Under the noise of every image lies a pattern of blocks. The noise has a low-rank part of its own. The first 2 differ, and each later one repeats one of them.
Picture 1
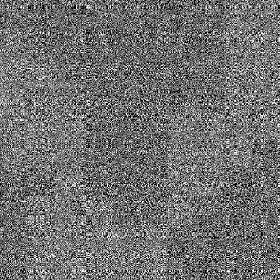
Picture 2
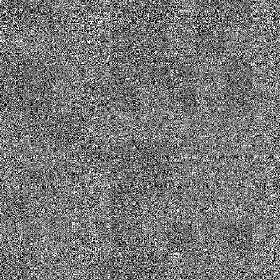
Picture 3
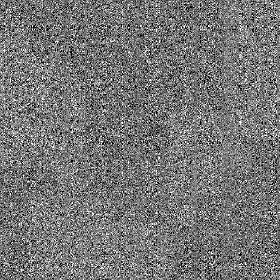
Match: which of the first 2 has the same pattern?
1
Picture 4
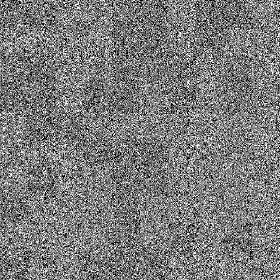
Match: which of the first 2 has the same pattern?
2
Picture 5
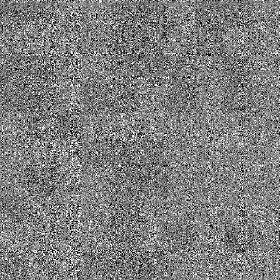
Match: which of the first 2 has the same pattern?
2
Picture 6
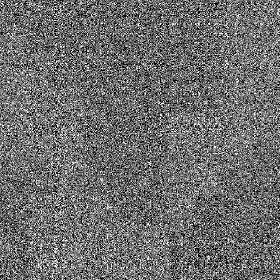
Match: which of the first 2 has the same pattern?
1
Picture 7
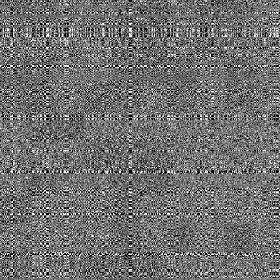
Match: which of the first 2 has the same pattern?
2
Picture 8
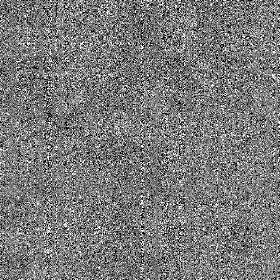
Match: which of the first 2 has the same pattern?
2
